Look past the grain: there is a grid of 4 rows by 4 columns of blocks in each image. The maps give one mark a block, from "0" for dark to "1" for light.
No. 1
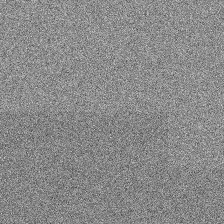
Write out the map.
1 1 1 1
1 1 1 1
0 0 0 1
0 0 0 0
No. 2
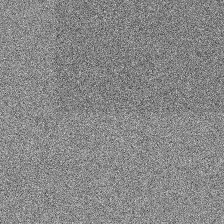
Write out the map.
1 0 0 0
1 0 0 0
1 1 1 1
1 1 1 1
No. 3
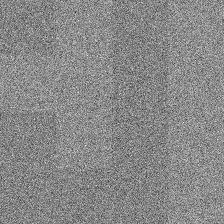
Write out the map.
0 1 0 1
1 1 0 1
0 1 0 1
0 0 0 1
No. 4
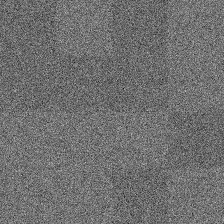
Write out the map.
0 1 0 1
0 0 0 1
1 1 1 0
1 1 0 1
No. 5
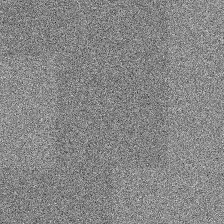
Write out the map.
0 0 0 1
1 0 0 1
1 0 0 1
0 0 1 1
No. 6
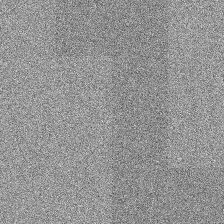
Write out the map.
1 0 0 1
1 1 0 1
1 1 0 1
1 1 0 0
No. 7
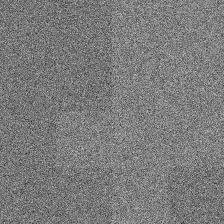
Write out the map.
0 0 1 1
0 0 1 1
0 1 1 1
0 0 1 0
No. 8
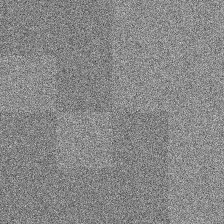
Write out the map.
0 0 1 1
1 0 1 1
0 1 0 1
0 0 0 1
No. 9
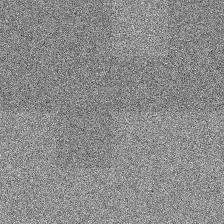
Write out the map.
0 0 1 0
0 0 0 0
1 0 1 1
1 1 1 1
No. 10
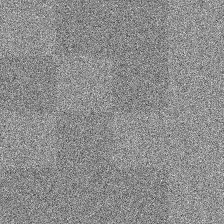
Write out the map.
1 0 0 1
0 1 0 1
1 0 1 1
0 0 0 1
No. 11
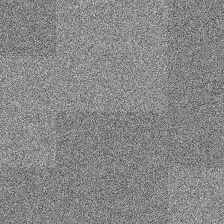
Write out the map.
0 1 1 0
1 1 1 0
1 0 0 0
0 0 0 1
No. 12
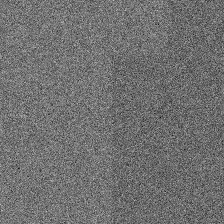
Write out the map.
1 1 1 0
1 1 0 0
1 1 0 0
1 1 0 0
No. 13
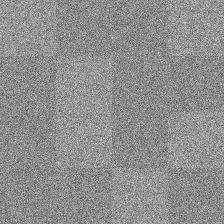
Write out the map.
1 0 0 1
0 1 0 0
0 1 0 1
0 0 1 0
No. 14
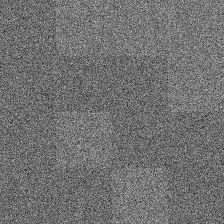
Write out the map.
0 1 1 1
0 0 0 1
0 1 0 0
0 0 1 0
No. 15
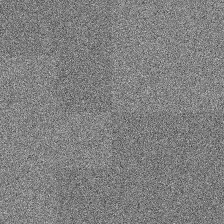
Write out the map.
0 0 1 1
1 0 1 1
1 1 0 0
1 0 0 0
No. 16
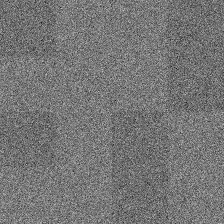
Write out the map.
0 1 1 0
1 1 1 0
0 1 0 1
1 1 0 1
